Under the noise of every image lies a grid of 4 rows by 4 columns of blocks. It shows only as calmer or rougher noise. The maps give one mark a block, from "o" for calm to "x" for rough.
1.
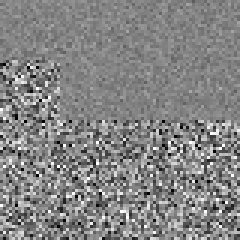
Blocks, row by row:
oooo
xooo
xxxx
xxxx
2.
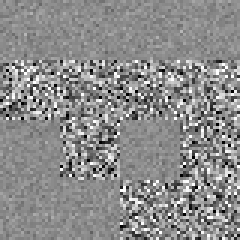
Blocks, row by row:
oooo
xxxx
oxox
ooxx
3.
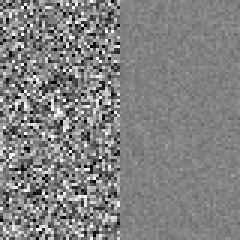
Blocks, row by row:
xxoo
xxoo
xxoo
xxoo
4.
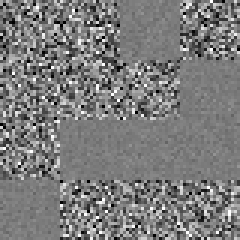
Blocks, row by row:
xxox
xxxo
xooo
oxxx
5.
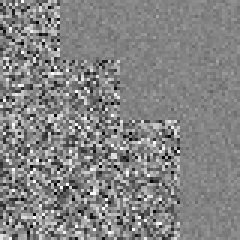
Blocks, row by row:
xooo
xxoo
xxxo
xxxo
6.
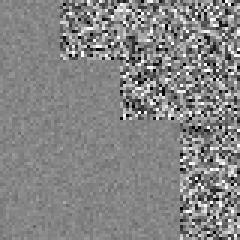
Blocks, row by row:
oxxx
ooxx
ooox
ooox
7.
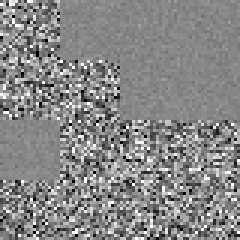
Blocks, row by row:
xooo
xxoo
oxxx
xxxx
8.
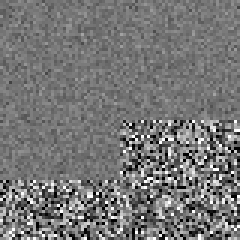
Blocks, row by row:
oooo
oooo
ooxx
xxxx
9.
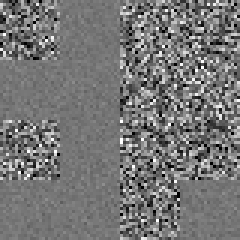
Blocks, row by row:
xoxx
ooxx
xoxx
ooxo
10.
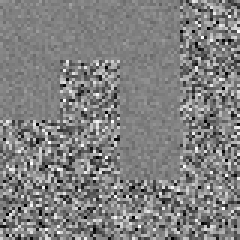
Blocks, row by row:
ooox
oxox
xxox
xxxx
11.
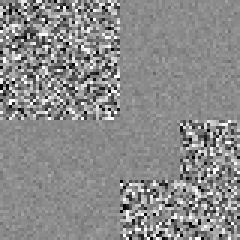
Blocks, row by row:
xxoo
xxoo
ooox
ooxx
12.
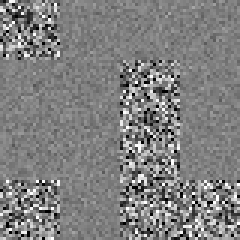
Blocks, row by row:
xooo
ooxo
ooxo
xoxx
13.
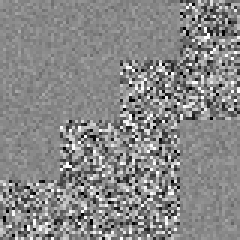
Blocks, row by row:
ooox
ooxx
oxxo
xxxo
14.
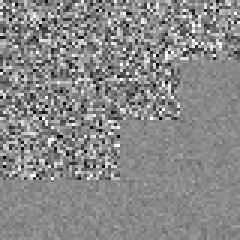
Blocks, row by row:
xxxx
xxxo
xxoo
oooo
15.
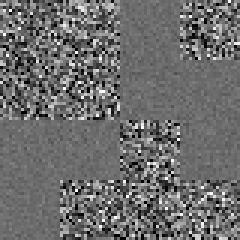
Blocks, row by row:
xxox
xxoo
ooxo
oxxx
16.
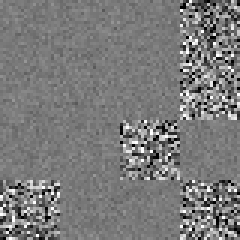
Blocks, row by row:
ooox
ooox
ooxo
xoox
